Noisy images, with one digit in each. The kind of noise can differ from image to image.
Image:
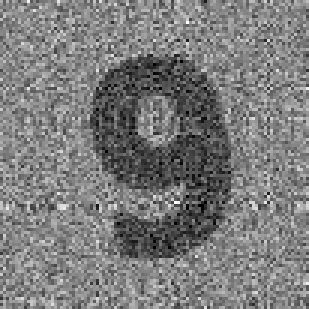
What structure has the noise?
low rank plus noise
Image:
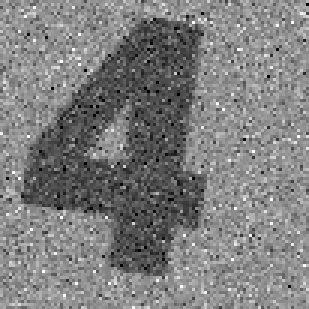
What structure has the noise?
heavy tails
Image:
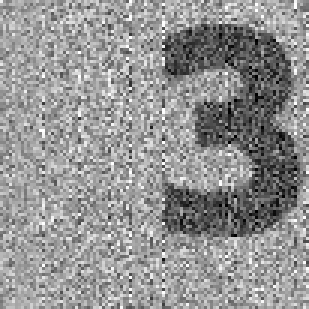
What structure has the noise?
columns of uneven size
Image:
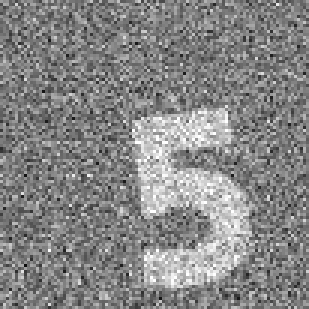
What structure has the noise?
low rank plus noise
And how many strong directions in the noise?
two
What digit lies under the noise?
5
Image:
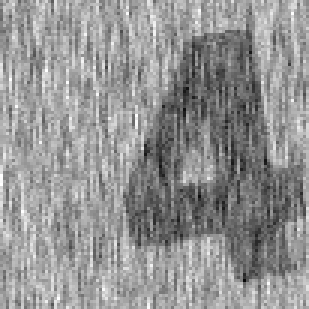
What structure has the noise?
streaked along the columns
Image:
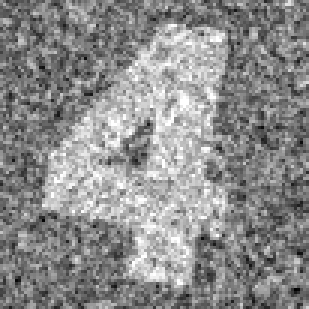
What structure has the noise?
blotchy
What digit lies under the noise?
4
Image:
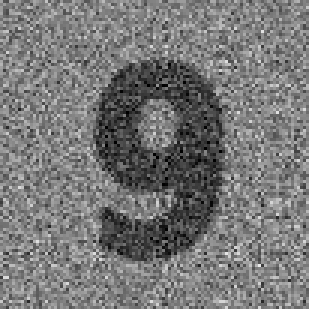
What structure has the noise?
low rank plus noise
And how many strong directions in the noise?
three or four
